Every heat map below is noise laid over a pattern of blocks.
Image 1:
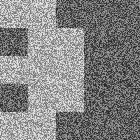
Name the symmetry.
top and bottom mirror each other
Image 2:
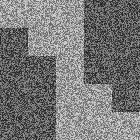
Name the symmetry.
the same after a half turn
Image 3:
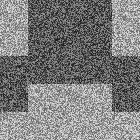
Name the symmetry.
left and right mirror each other
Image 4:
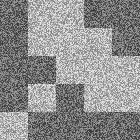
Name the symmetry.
mirrored about the diagonal from the bottom left
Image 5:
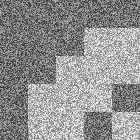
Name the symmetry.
mirrored about the diagonal from the top left
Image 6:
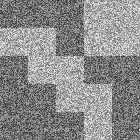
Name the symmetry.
mirrored about the diagonal from the bottom left
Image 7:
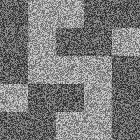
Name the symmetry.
the same after a half turn
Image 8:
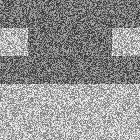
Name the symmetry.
left and right mirror each other
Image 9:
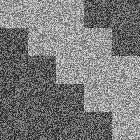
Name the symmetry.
mirrored about the diagonal from the bottom left
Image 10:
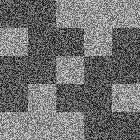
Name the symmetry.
the same after a half turn
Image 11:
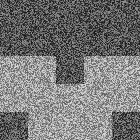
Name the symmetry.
left and right mirror each other
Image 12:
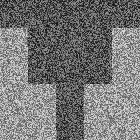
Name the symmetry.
left and right mirror each other
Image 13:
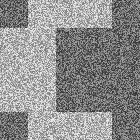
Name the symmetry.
top and bottom mirror each other
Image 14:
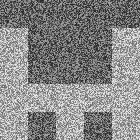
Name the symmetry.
left and right mirror each other
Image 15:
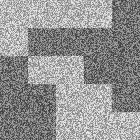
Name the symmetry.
no symmetry
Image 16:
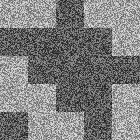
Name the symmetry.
mirrored about the diagonal from the bottom left
